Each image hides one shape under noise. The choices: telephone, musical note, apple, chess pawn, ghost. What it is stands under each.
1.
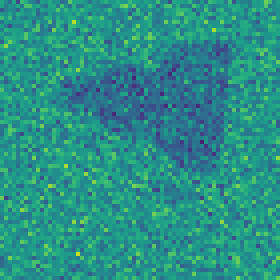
chess pawn
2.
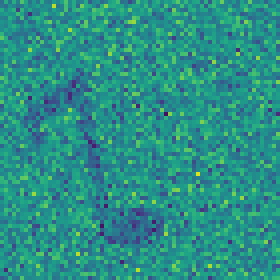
musical note
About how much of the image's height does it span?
two thirds
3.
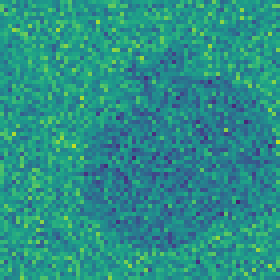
apple
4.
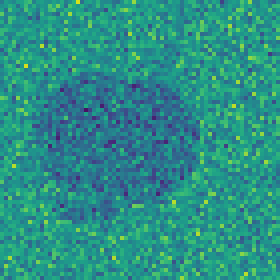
apple
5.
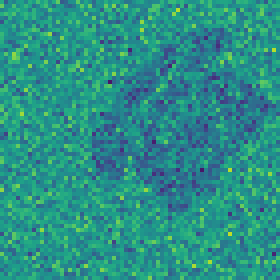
telephone
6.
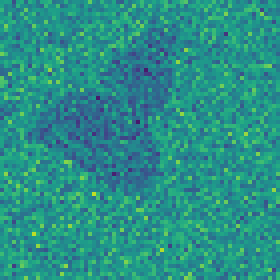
chess pawn
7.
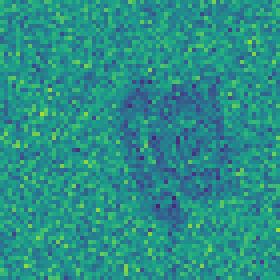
telephone
